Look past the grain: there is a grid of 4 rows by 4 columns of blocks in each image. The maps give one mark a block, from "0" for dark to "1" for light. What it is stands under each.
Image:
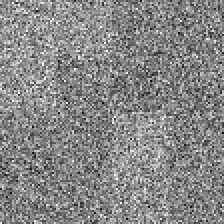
1 1 0 0
1 0 0 0
0 0 1 0
0 0 1 0
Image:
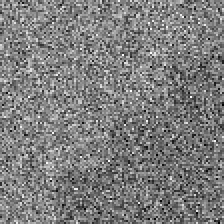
1 1 1 1
1 1 1 0
1 1 0 0
1 0 0 0
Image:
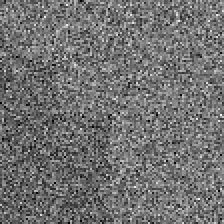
1 1 1 1
0 1 1 1
0 0 1 1
0 0 1 1
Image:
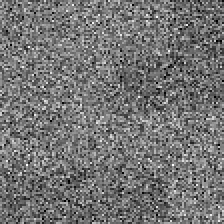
1 1 1 0
1 1 0 0
1 1 1 1
0 0 0 1
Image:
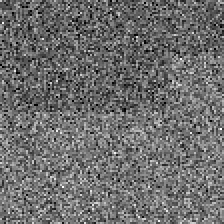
0 0 0 0
0 0 0 1
1 1 1 1
1 1 1 1
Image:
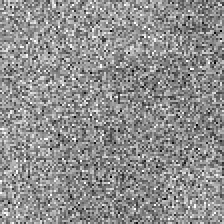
1 1 1 0
1 1 0 0
1 0 0 0
1 0 0 1
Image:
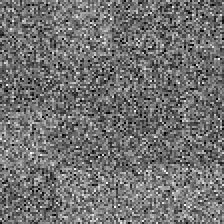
0 1 0 0
0 0 0 0
1 0 0 0
0 1 1 1
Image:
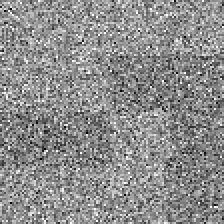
1 1 1 1
1 1 0 0
0 0 1 0
1 1 1 0
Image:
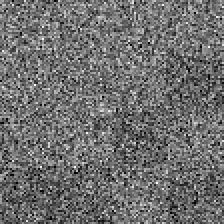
1 1 1 1
1 1 1 0
1 1 0 1
0 0 1 0
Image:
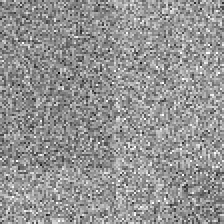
0 0 1 1
0 0 1 1
0 0 1 1
1 1 1 0
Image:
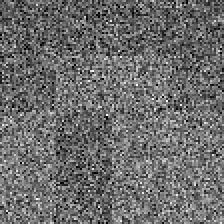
0 0 0 0
0 1 1 0
1 0 1 1
1 0 1 1
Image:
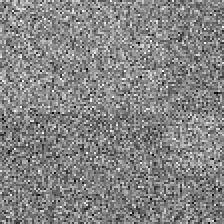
1 1 1 0
1 1 1 0
0 0 0 1
0 0 0 0
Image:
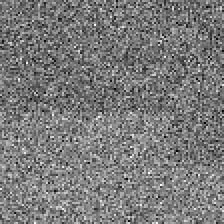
0 0 0 0
0 0 0 0
1 1 1 0
1 1 1 1
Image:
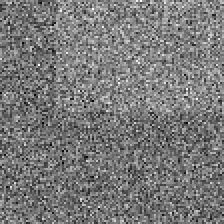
0 1 1 1
0 1 1 1
0 0 0 0
0 0 0 0
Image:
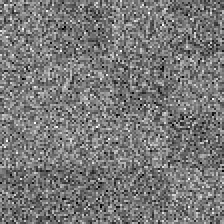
1 0 1 0
1 1 0 1
1 1 1 0
0 0 0 1
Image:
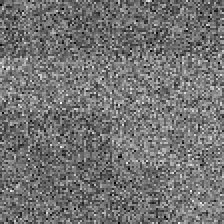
0 0 0 0
1 1 1 1
0 0 1 1
0 0 0 1
